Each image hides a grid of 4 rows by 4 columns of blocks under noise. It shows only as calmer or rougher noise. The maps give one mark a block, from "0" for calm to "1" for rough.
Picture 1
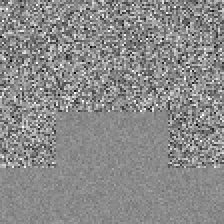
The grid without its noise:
1 1 1 1
1 1 1 1
1 0 0 1
0 0 0 0
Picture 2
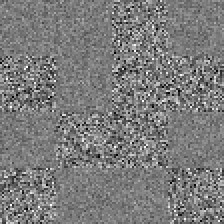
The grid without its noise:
0 0 1 0
1 0 1 1
0 1 1 0
1 0 0 1
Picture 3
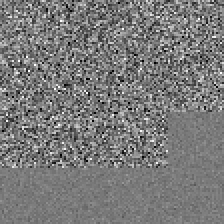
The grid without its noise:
1 1 1 1
1 1 1 1
1 1 1 0
0 0 0 0
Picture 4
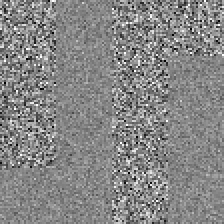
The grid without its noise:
1 0 1 1
1 0 1 0
1 0 1 0
0 0 1 0
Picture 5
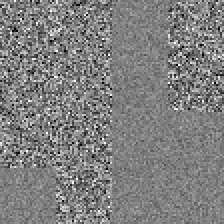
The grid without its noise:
1 1 0 1
1 1 0 1
1 1 0 0
0 1 0 0
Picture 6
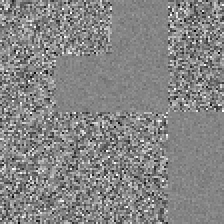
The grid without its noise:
1 1 0 1
1 0 0 1
1 1 1 0
1 1 1 0
